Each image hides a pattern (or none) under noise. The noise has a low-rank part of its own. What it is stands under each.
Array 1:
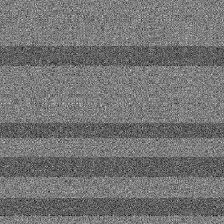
bands of rows
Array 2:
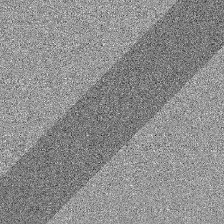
a diagonal band
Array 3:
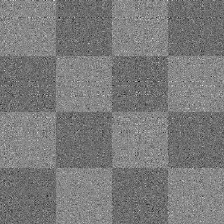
a checkerboard
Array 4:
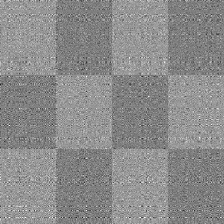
a checkerboard
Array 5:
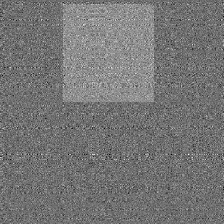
one block
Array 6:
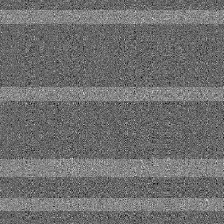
bands of rows
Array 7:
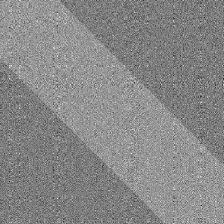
a diagonal band
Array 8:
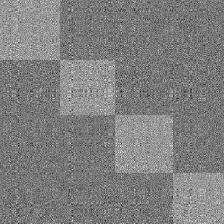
blocks along the diagonal
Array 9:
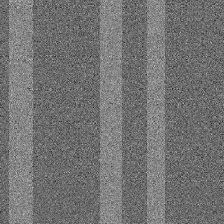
bands of columns
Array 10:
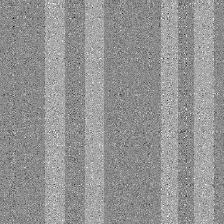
bands of columns
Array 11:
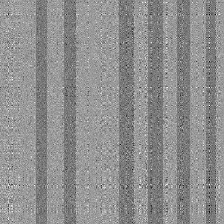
bands of columns
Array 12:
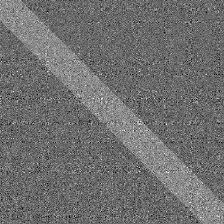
a diagonal band
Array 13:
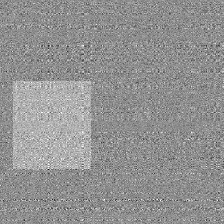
one block
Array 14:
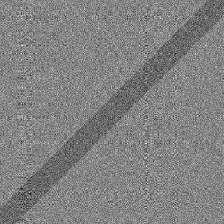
a diagonal band
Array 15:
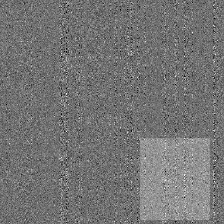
one block
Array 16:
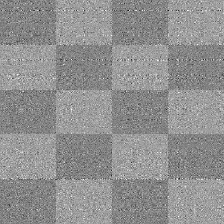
a checkerboard
